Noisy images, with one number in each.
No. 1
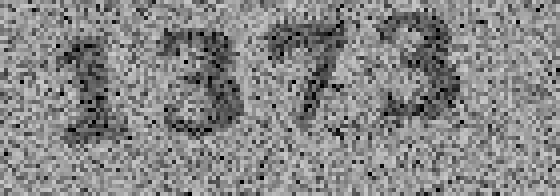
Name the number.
1373
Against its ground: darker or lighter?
darker
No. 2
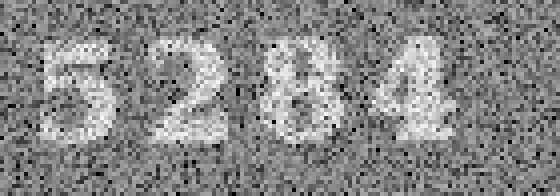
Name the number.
5284
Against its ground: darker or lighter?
lighter
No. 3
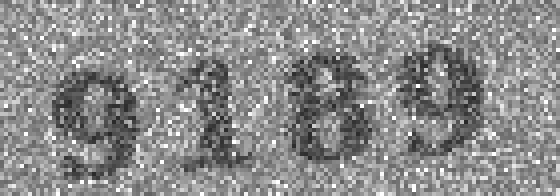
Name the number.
9189
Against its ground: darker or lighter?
darker
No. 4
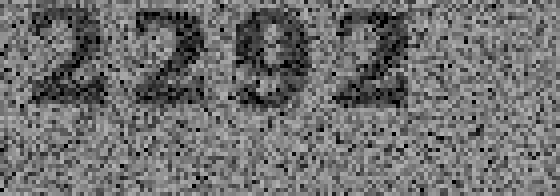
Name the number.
2292
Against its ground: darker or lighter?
darker
